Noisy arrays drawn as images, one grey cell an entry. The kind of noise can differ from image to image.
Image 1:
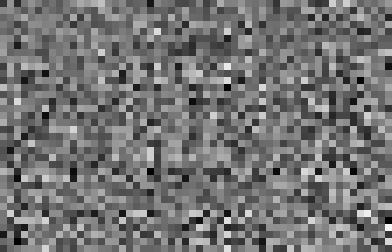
low rank plus noise
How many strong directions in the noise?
five to eight
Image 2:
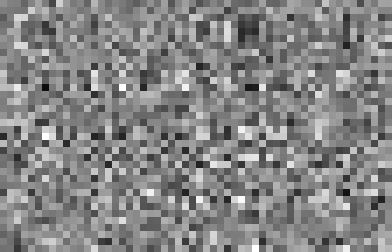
low rank plus noise
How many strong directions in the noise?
three or four
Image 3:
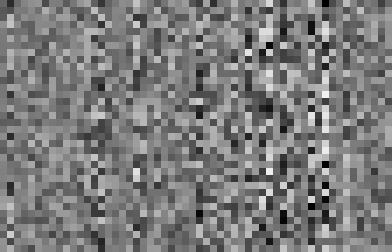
columns of uneven size
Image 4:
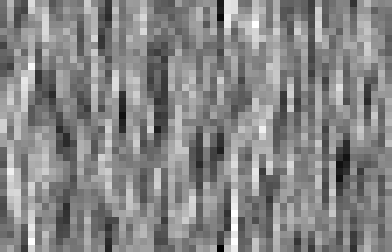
streaked along the columns
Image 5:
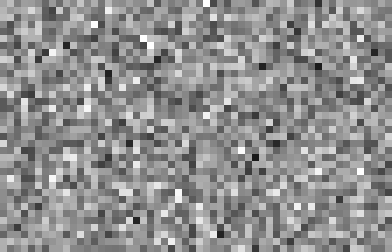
independent entries
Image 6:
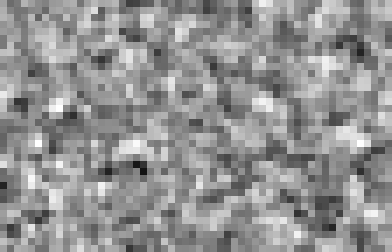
blotchy
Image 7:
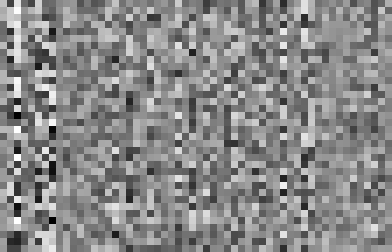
columns of uneven size
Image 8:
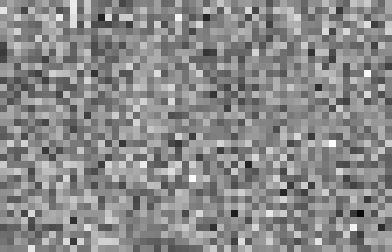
low rank plus noise
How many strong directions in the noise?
five to eight
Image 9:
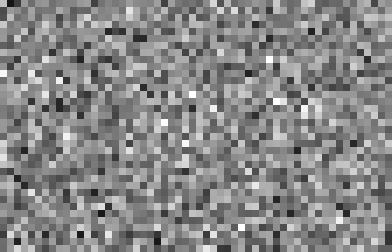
independent entries
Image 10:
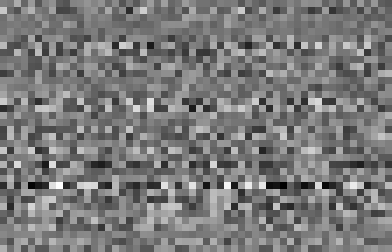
rows of uneven size
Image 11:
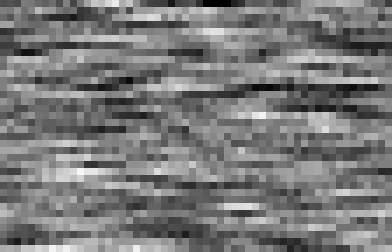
streaked along the rows
